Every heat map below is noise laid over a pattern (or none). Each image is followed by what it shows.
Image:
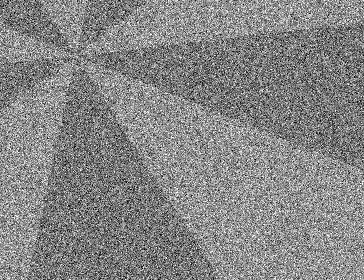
spokes from one point
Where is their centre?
top left
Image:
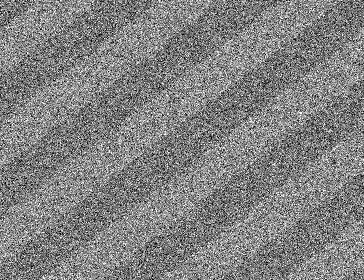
diagonal stripes
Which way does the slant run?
bottom left to top right
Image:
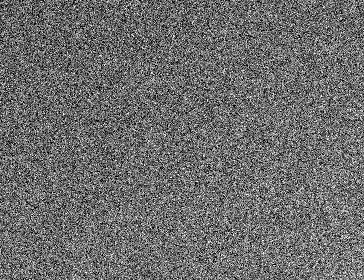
a smooth slope
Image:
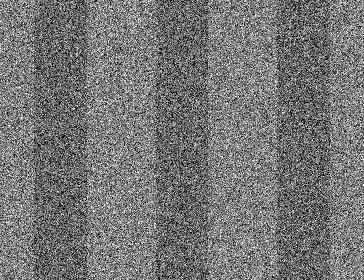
vertical stripes
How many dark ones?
3
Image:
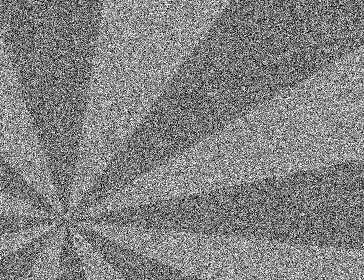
spokes from one point
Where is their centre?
bottom left
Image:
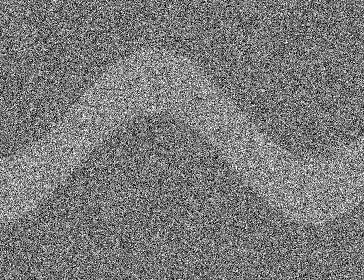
a wavy band
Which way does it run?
left to right
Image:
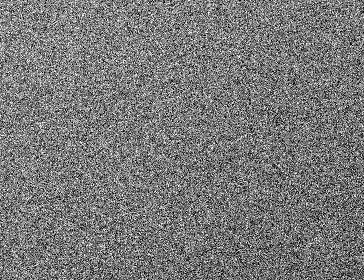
a smooth slope
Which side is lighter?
top left
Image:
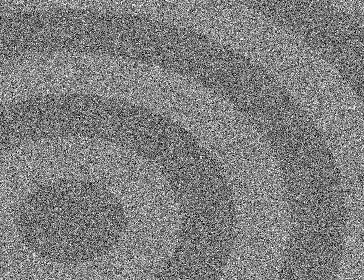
rings round one point
